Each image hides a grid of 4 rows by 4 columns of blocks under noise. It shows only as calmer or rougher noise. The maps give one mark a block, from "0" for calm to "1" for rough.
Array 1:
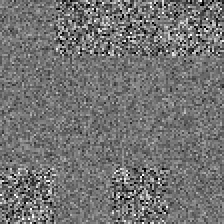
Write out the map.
0 1 1 1
0 0 0 0
0 0 0 0
1 0 1 0
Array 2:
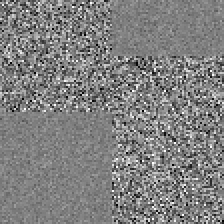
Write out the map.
1 1 0 0
1 1 1 1
0 0 1 1
0 0 1 1
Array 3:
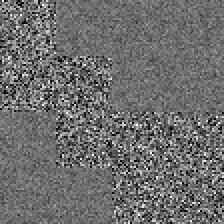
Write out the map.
1 0 0 0
1 1 0 0
0 1 1 1
0 0 1 1
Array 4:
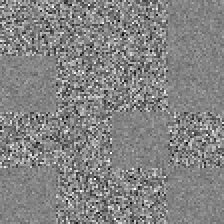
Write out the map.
1 1 1 0
0 1 1 0
1 1 0 1
0 1 1 0
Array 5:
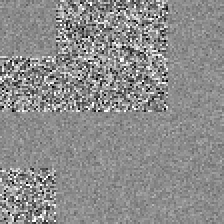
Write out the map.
0 1 1 0
1 1 1 0
0 0 0 0
1 0 0 0
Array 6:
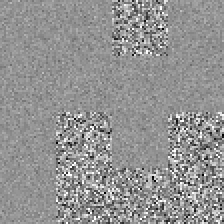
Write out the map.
0 0 1 0
0 0 0 0
0 1 0 1
0 1 1 1
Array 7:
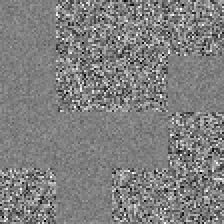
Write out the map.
0 1 1 1
0 1 1 0
0 0 0 1
1 0 1 1
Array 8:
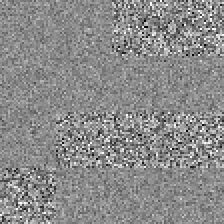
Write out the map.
0 0 1 1
0 0 0 0
0 1 1 1
1 0 0 0
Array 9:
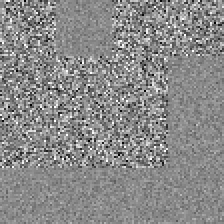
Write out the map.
1 0 1 1
1 1 1 0
1 1 1 0
0 0 0 0
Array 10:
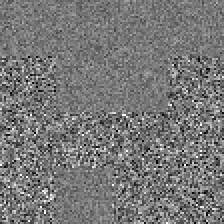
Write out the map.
0 0 0 0
1 0 0 1
1 1 1 1
1 0 1 1
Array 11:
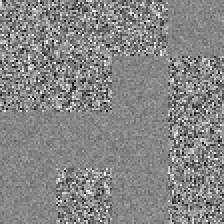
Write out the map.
1 1 1 0
1 1 0 1
0 0 0 1
0 1 0 1
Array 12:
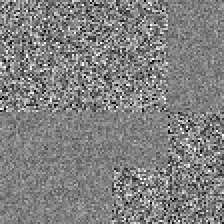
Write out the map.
1 1 1 0
1 1 1 0
0 0 0 1
0 0 1 1
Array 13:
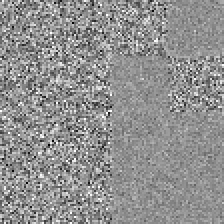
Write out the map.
1 1 1 0
1 1 0 1
1 1 0 0
1 1 0 0
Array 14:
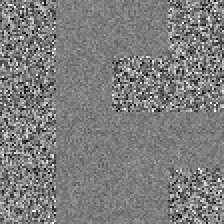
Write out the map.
1 0 0 1
1 0 1 1
1 0 0 0
1 0 0 1
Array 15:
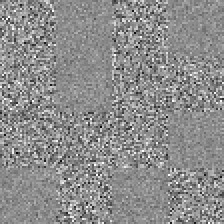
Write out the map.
1 0 1 0
1 0 1 1
1 1 1 0
0 1 0 1
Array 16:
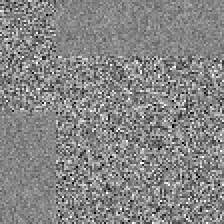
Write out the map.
1 0 0 0
1 1 1 1
0 1 1 1
0 1 1 1
